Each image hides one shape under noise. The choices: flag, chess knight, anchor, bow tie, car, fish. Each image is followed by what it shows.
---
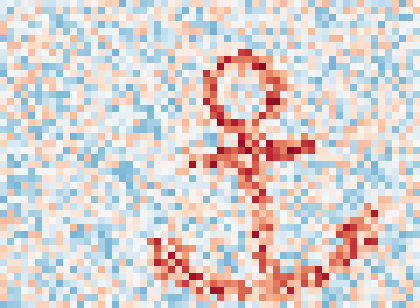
red anchor
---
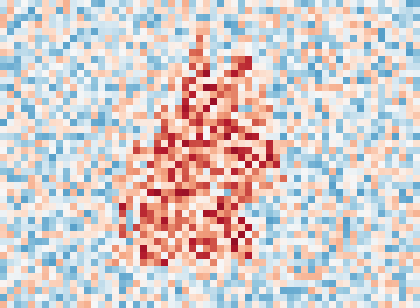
red chess knight
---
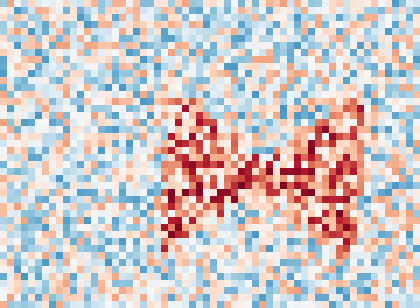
red bow tie
